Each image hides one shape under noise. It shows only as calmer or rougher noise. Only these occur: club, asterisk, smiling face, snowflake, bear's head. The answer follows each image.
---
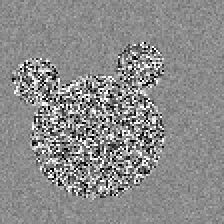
bear's head
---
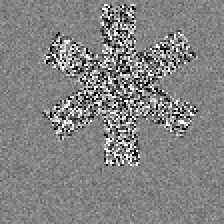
asterisk
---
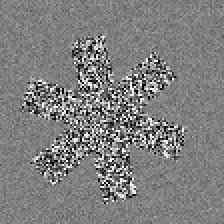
asterisk
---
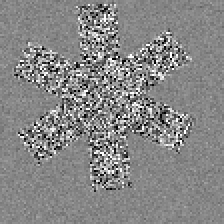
asterisk
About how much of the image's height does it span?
nearly all
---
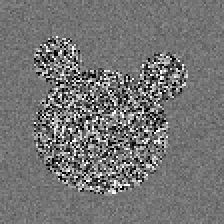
bear's head
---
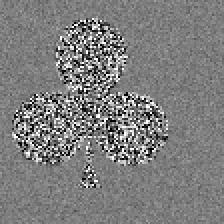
club
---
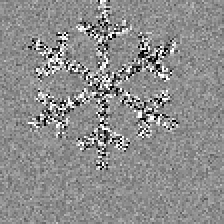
snowflake
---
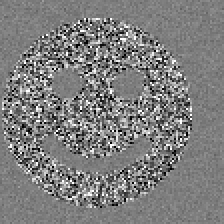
smiling face
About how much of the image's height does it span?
nearly all
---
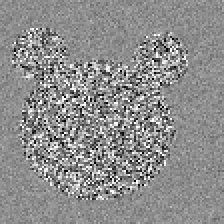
bear's head
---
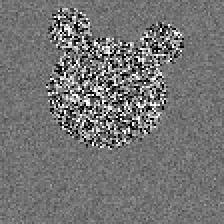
bear's head
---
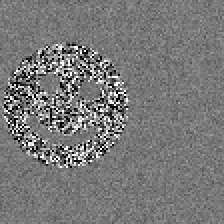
smiling face
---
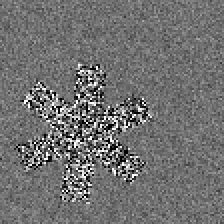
asterisk
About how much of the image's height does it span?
two thirds
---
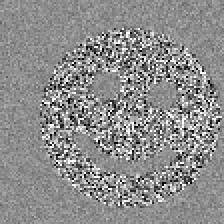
smiling face
